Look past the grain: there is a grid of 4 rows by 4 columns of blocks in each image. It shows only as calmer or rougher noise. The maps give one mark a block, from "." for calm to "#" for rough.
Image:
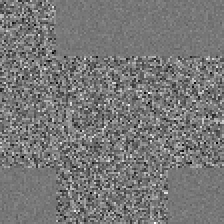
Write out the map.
# . . .
# # # #
# # # #
. # # .
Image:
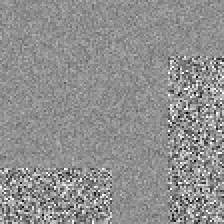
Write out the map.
. . . .
. . . #
. . . #
# # . #
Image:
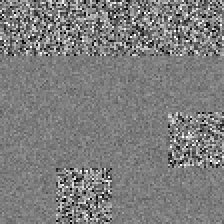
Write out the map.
# # # #
. . . .
. . . #
. # . .
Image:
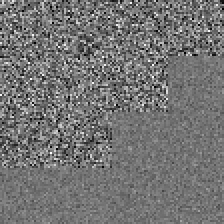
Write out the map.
# # # #
# # # .
# # . .
. . . .
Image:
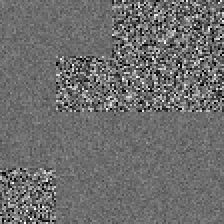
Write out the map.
. . # #
. # # #
. . . .
# . . .
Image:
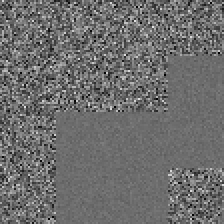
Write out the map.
# # # #
# # # .
# . . .
# . . #
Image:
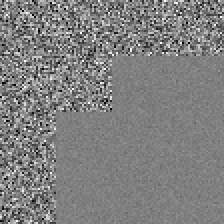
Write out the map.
# # # #
# # . .
# . . .
# . . .
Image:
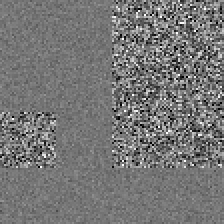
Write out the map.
. . # #
. . # #
# . # #
. . . .
